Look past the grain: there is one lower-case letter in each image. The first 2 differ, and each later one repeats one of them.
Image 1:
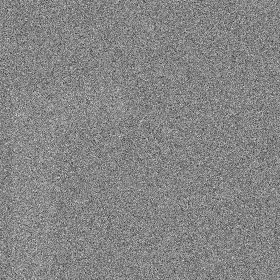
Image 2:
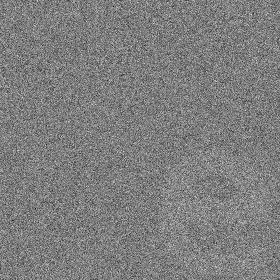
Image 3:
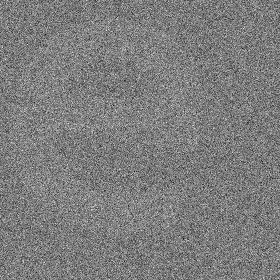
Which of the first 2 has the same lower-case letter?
2
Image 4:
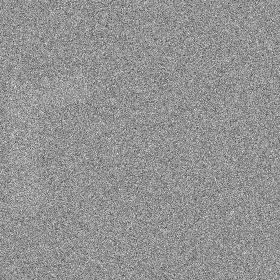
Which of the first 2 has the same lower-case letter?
1
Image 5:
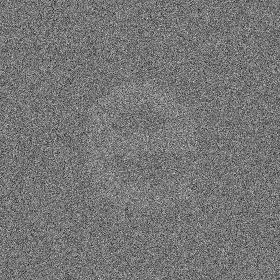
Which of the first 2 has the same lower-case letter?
2
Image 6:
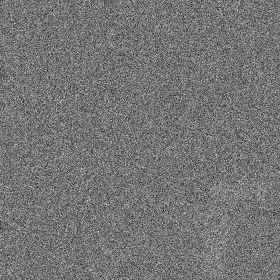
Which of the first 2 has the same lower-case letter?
1
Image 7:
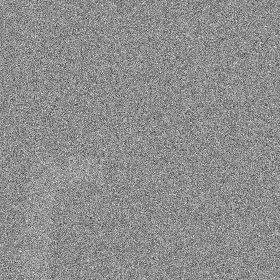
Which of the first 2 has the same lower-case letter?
1
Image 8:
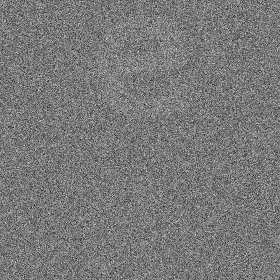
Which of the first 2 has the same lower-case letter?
2
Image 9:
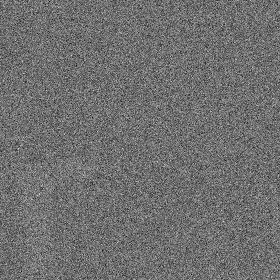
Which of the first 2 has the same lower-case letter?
1
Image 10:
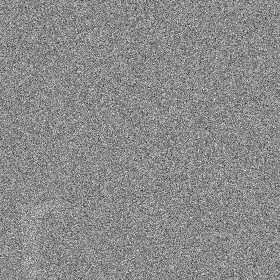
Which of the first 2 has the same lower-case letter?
1
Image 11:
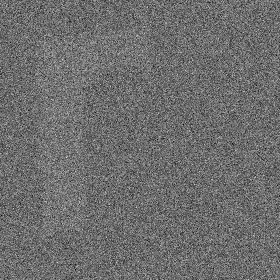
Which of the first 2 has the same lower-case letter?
1
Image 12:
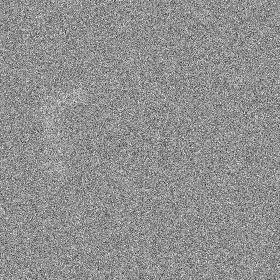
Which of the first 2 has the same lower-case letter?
1
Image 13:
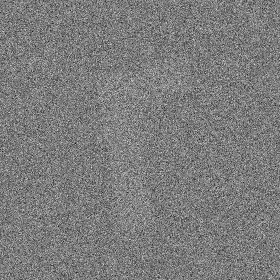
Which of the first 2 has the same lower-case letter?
1
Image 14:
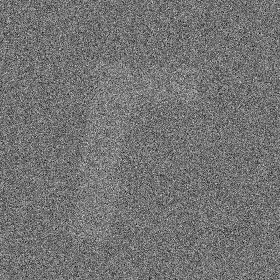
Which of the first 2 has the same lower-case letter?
1
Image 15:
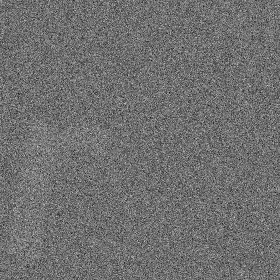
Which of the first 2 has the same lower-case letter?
1
